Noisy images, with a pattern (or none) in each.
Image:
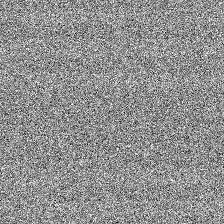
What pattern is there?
bands of rows
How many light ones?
5
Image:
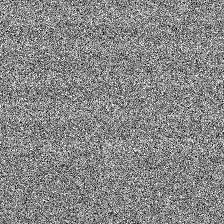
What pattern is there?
bands of rows
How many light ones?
5
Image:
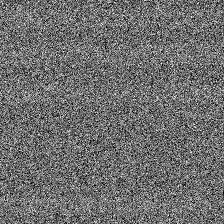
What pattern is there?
bands of rows
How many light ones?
4
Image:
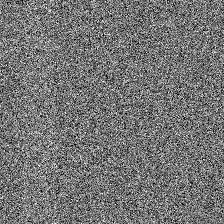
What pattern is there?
one band of columns
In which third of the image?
left
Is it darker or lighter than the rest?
lighter
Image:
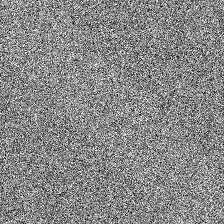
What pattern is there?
a diagonal band
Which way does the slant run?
top left to bottom right
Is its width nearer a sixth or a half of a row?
a half
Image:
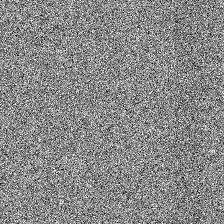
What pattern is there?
one band of columns
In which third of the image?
right
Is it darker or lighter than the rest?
darker
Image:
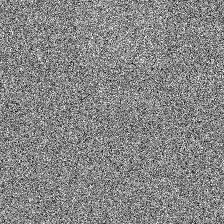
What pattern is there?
one block
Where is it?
top middle
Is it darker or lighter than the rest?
lighter
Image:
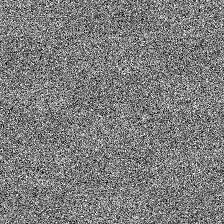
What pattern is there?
a checkerboard
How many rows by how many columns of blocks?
6 by 3
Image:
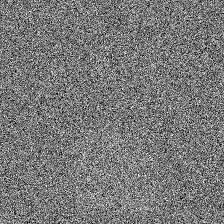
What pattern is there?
one block
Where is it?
bottom middle
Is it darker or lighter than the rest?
lighter
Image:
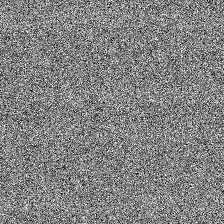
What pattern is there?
bands of rows
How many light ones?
4
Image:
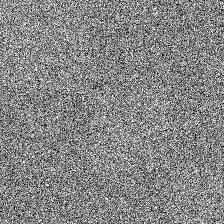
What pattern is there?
blocks along the diagonal
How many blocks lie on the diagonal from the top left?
3
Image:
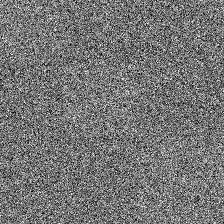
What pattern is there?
blocks along the diagonal
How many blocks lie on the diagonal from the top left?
3
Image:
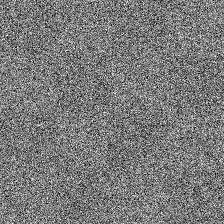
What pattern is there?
a checkerboard
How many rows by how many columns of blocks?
4 by 4
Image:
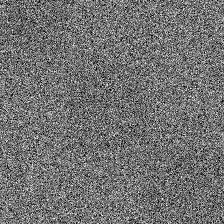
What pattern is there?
blocks along the diagonal
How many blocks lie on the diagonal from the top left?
3
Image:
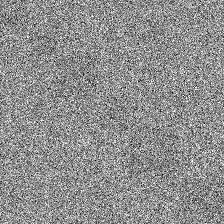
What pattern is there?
blocks along the diagonal
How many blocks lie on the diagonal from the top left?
6
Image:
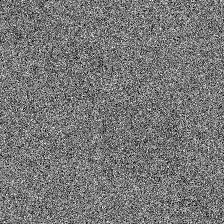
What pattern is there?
blocks along the diagonal
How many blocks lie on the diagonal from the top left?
4
